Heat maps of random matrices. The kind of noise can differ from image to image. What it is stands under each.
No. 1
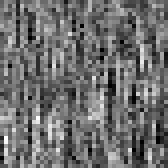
streaked along the columns
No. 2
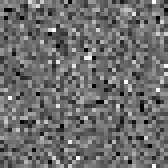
heavy tails
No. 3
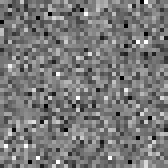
heavy tails
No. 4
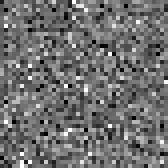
heavy tails
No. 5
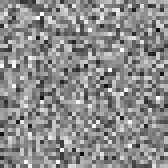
independent entries
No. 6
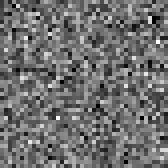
independent entries
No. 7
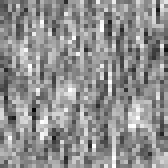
streaked along the columns
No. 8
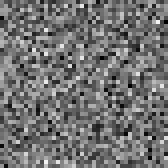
independent entries
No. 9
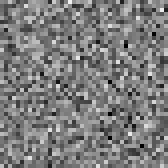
independent entries
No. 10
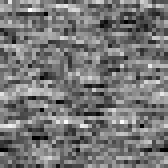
streaked along the rows
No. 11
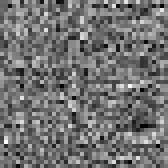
low rank plus noise
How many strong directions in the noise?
three or four
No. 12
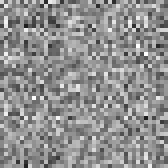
low rank plus noise
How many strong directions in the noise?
one
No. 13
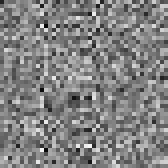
low rank plus noise
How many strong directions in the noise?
two
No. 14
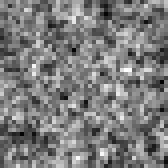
blotchy
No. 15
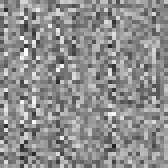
columns of uneven size
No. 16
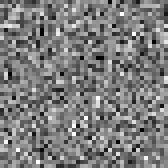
independent entries
